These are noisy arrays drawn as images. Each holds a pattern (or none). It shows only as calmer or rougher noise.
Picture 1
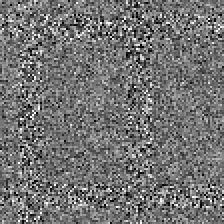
bands of rows crossing bands of columns
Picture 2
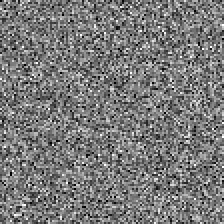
only noise
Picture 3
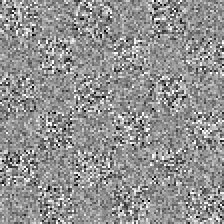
a checkerboard
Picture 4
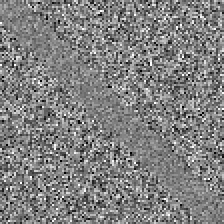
a diagonal band
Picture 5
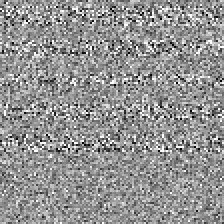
bands of rows
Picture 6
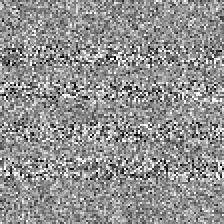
bands of rows
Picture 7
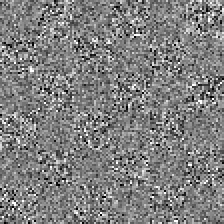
a checkerboard
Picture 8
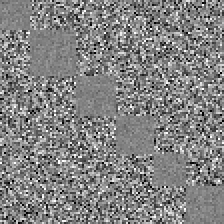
blocks along the diagonal
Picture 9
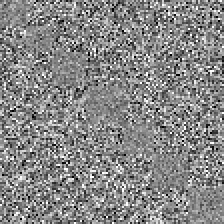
blocks along the diagonal
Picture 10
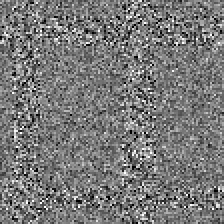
bands of rows crossing bands of columns
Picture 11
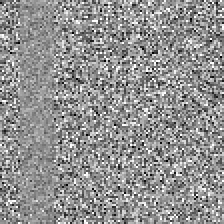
one band of columns
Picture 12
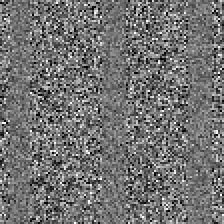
bands of columns
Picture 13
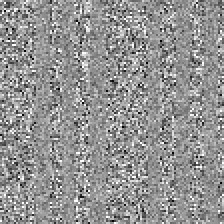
bands of columns
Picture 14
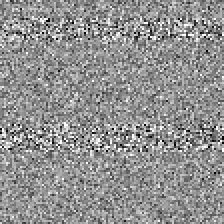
bands of rows
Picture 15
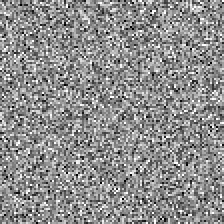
only noise
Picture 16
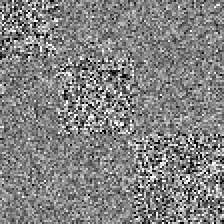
blocks along the diagonal
